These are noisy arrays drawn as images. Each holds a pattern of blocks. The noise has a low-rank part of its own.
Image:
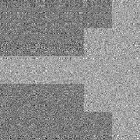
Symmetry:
top and bottom mirror each other
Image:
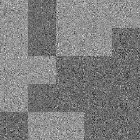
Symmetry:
no symmetry
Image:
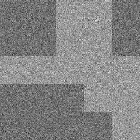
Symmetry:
no symmetry
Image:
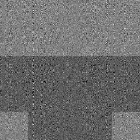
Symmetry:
left and right mirror each other
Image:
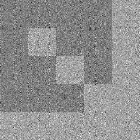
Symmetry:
mirrored about the diagonal from the top left
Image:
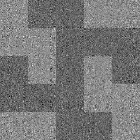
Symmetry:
the same after a half turn
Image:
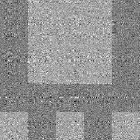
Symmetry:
left and right mirror each other
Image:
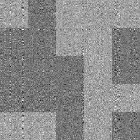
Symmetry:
no symmetry
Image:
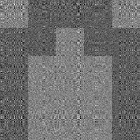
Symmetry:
left and right mirror each other
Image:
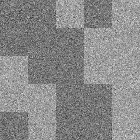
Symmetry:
no symmetry
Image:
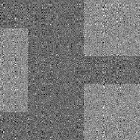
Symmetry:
top and bottom mirror each other
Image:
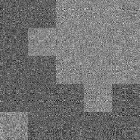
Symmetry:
mirrored about the diagonal from the bottom left
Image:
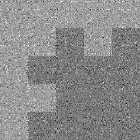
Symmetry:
mirrored about the diagonal from the top left
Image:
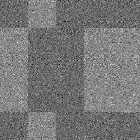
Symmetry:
top and bottom mirror each other
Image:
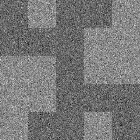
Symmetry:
the same after a half turn
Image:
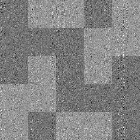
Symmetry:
the same after a half turn
